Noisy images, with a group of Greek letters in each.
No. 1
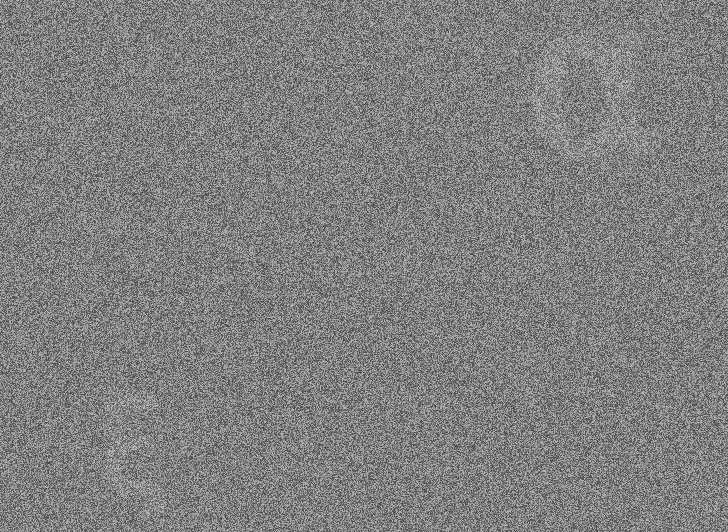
top right: light alpha; bottom left: light xi
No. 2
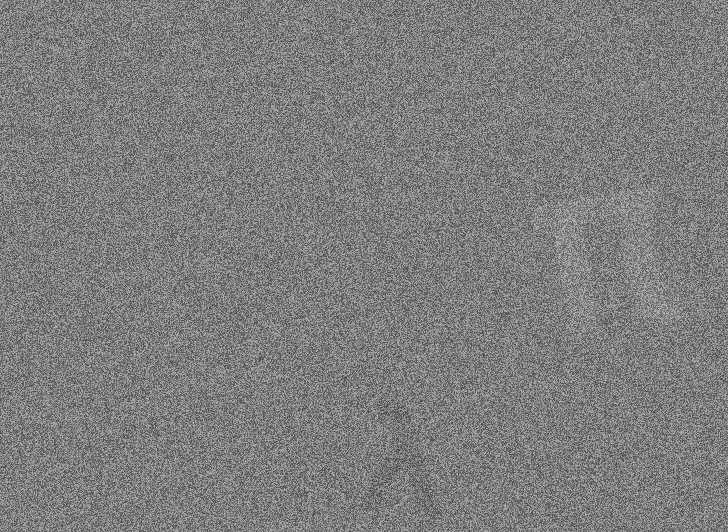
middle right: light pi; bottom middle: dark lambda
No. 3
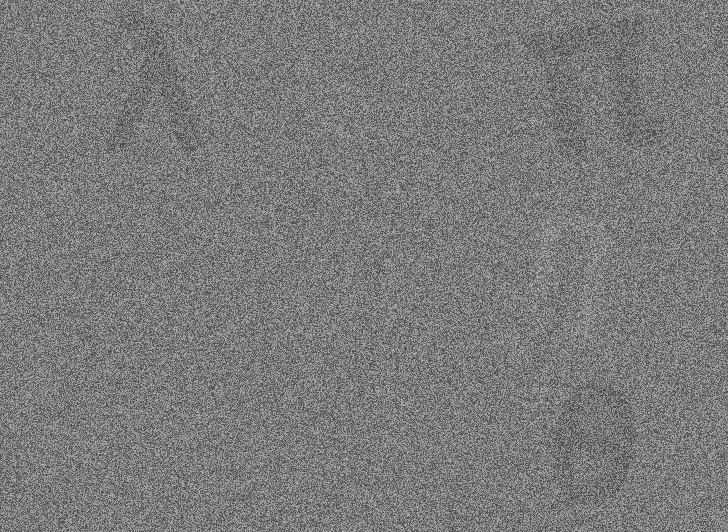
top left: dark lambda; top right: dark pi; middle right: light eta; bottom right: dark theta
